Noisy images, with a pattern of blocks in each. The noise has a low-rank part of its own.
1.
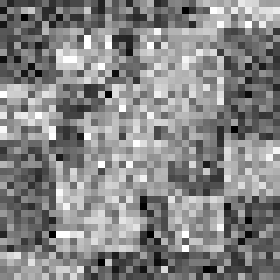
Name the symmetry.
the same after a half turn
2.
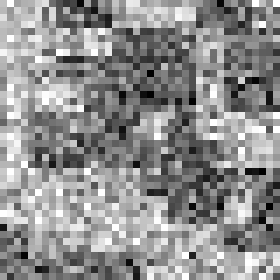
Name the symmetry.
no symmetry
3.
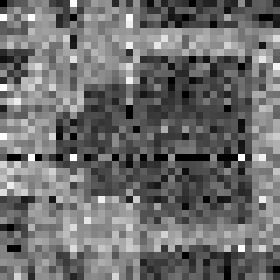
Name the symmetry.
top and bottom mirror each other
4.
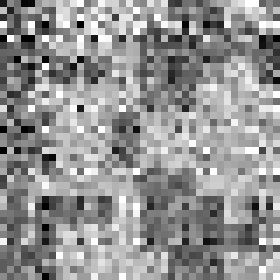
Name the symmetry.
top and bottom mirror each other
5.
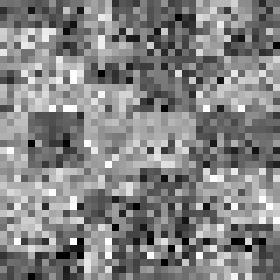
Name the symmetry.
top and bottom mirror each other
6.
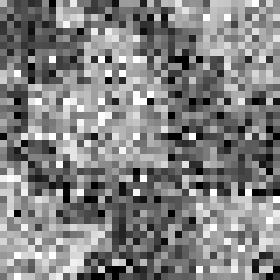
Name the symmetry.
mirrored about the diagonal from the top left
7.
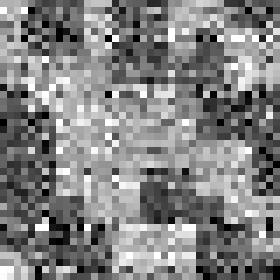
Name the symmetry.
no symmetry
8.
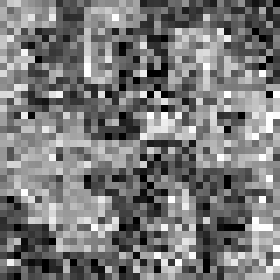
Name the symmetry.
the same after a half turn
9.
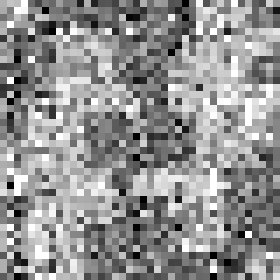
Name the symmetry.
the same after a half turn
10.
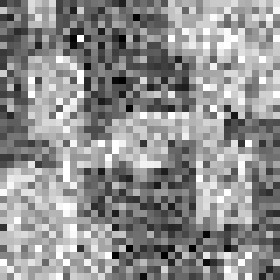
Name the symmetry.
the same after a half turn
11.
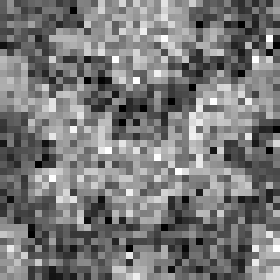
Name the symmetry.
left and right mirror each other
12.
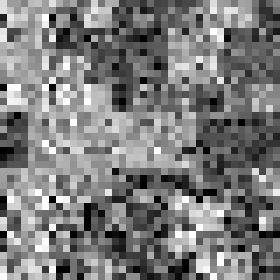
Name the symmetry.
top and bottom mirror each other
